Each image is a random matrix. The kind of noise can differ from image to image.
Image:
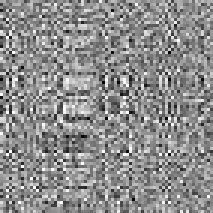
low rank plus noise
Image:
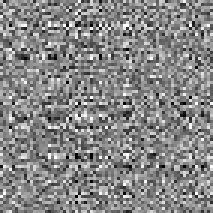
low rank plus noise
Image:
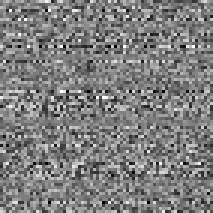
rows of uneven size
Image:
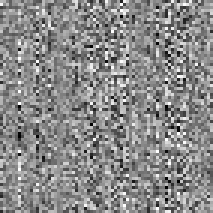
columns of uneven size
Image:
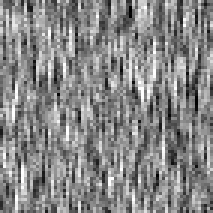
streaked along the columns
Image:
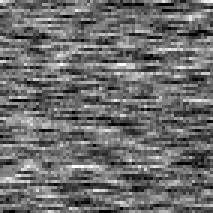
streaked along the rows
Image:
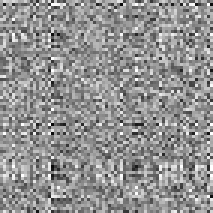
low rank plus noise
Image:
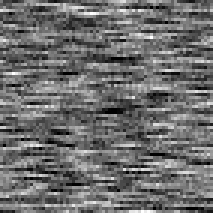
streaked along the rows
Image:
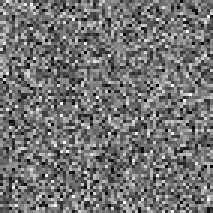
independent entries
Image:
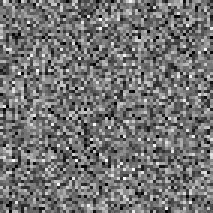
independent entries
